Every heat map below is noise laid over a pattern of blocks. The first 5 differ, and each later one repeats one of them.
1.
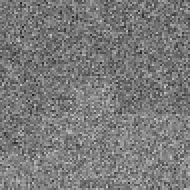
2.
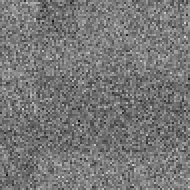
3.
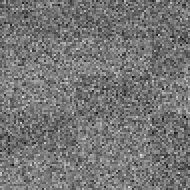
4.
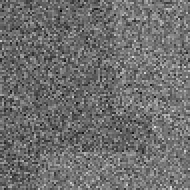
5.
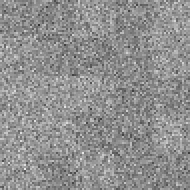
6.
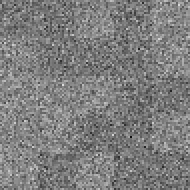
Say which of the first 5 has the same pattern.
5
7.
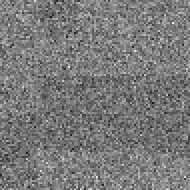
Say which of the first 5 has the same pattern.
2
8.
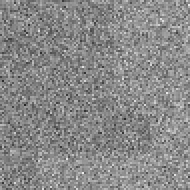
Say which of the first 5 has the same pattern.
4
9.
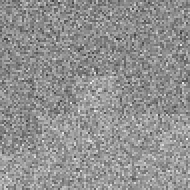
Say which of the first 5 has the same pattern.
1
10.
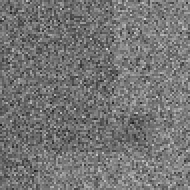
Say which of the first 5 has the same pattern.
4
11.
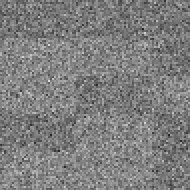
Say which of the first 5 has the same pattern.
3
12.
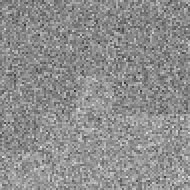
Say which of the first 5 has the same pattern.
1
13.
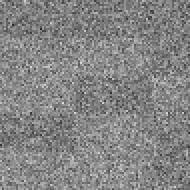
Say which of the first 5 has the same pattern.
3
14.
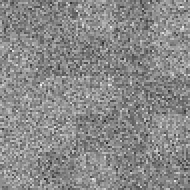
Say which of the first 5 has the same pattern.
5
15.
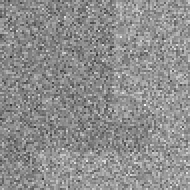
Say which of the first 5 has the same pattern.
4
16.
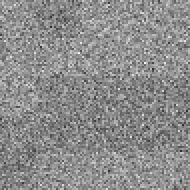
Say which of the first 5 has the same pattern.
2
